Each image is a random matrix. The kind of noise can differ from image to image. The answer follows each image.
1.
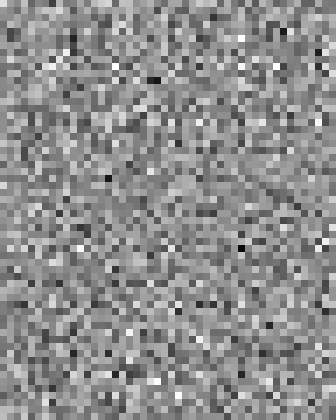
low rank plus noise
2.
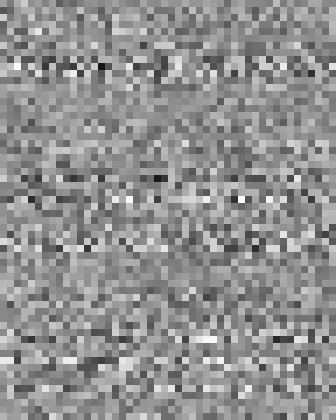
rows of uneven size
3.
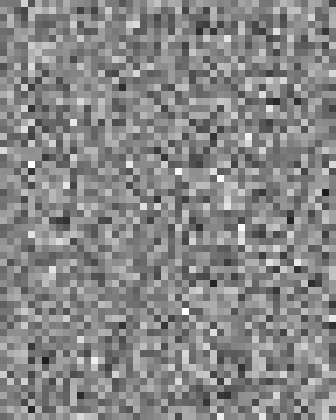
low rank plus noise
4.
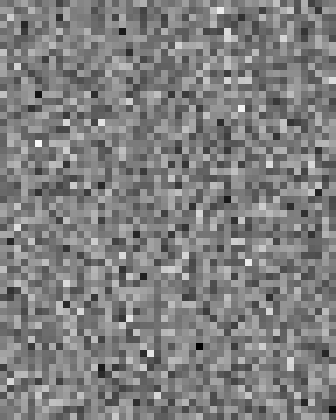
independent entries
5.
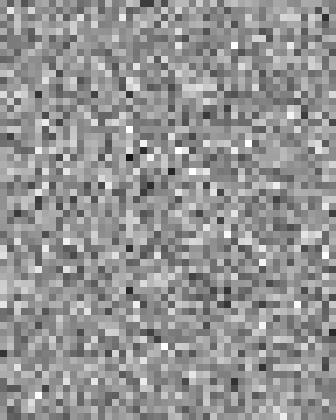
low rank plus noise
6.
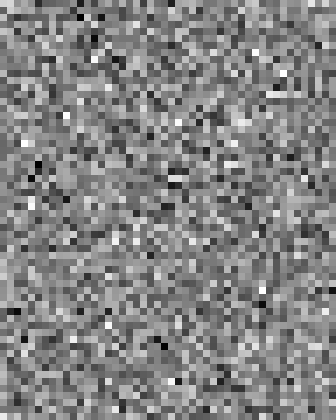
independent entries
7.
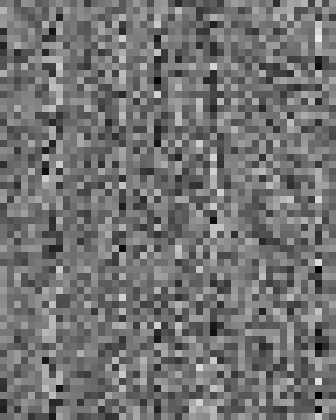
columns of uneven size
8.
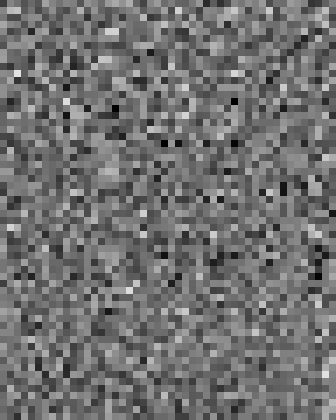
low rank plus noise
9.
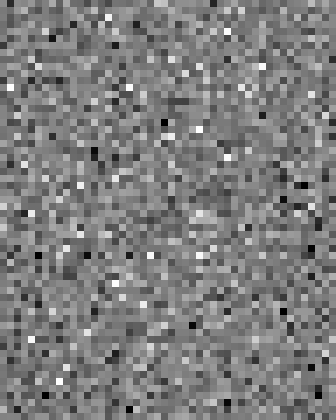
heavy tails
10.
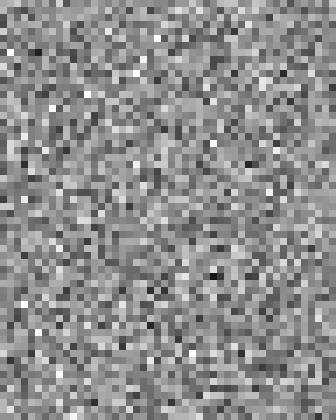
independent entries
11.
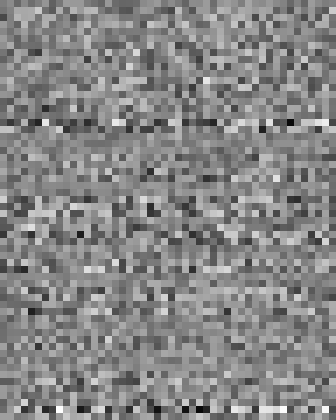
rows of uneven size
